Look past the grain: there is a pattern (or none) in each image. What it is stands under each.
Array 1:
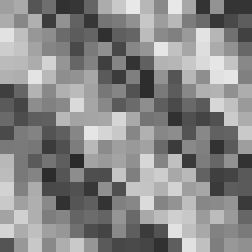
diagonal stripes
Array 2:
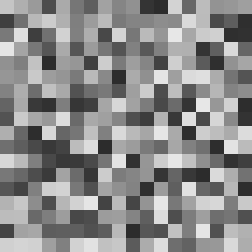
only noise
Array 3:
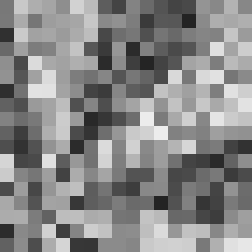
spokes from one point
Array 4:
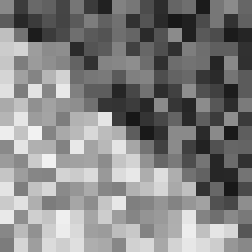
a sharp edge
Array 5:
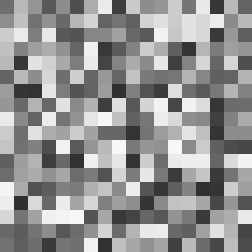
only noise
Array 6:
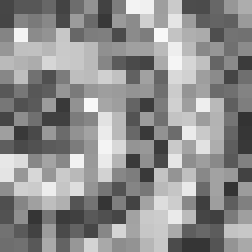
rings round one point
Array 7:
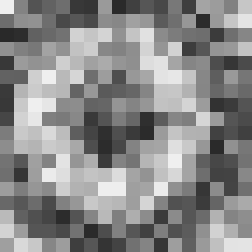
rings round one point
